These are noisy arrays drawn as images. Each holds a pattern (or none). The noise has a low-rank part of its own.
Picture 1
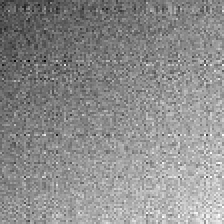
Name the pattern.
a smooth slope
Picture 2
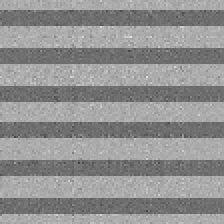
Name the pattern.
horizontal stripes
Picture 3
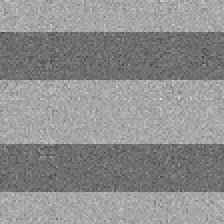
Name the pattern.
horizontal stripes
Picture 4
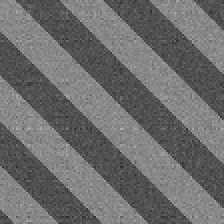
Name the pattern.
diagonal stripes
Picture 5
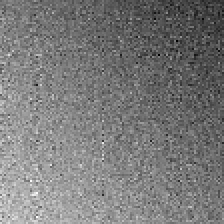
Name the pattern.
a smooth slope
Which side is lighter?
bottom left
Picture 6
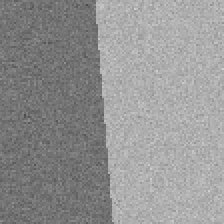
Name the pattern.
a sharp edge
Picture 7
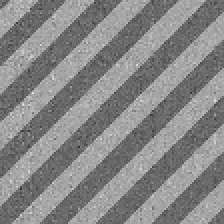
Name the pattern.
diagonal stripes
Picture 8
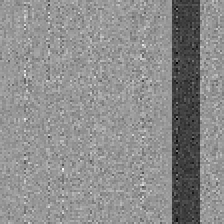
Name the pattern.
one vertical stripe
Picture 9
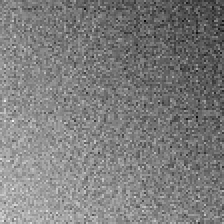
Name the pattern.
a smooth slope
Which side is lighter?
bottom left
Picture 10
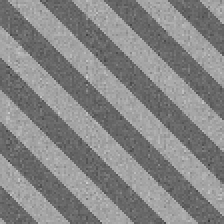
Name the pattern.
diagonal stripes
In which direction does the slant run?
top left to bottom right
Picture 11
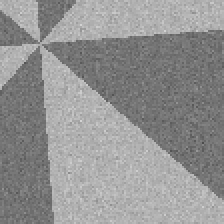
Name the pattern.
spokes from one point
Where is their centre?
top left
